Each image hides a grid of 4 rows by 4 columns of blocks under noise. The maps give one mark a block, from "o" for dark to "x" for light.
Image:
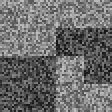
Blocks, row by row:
xxxx
xxoo
ooxo
ooxx
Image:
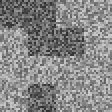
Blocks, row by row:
ooxx
xoox
xxxx
xoxx
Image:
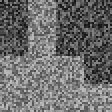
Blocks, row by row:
oxoo
oxoo
xxxo
xxxx
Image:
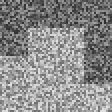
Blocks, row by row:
oooo
oxxo
xxxo
xxxx
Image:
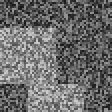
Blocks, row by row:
oooo
xxoo
xxoo
oxxo
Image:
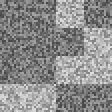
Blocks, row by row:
ooxo
ooox
ooxx
xxoo
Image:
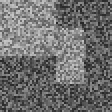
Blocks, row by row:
xxoo
xxxo
ooxo
oooo
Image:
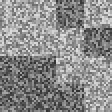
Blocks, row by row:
xxox
xxxo
ooxx
ooox
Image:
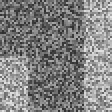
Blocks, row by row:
ooox
ooox
xoox
xoox
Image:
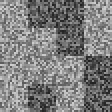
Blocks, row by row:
xoox
xxox
xxxo
xoxo
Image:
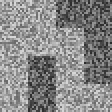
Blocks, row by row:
xxoo
xxxo
xoxo
xoxx
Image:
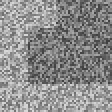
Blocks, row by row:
xxoo
xooo
xooo
xxxx
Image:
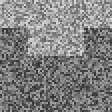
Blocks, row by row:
xxxx
oxxo
oooo
oooo
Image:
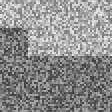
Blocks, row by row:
xxxx
oxxx
oooo
oooo
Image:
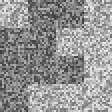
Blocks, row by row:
xoox
ooxx
ooox
oxxx
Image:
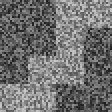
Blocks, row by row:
ooxx
ooxo
oxxo
xxoo
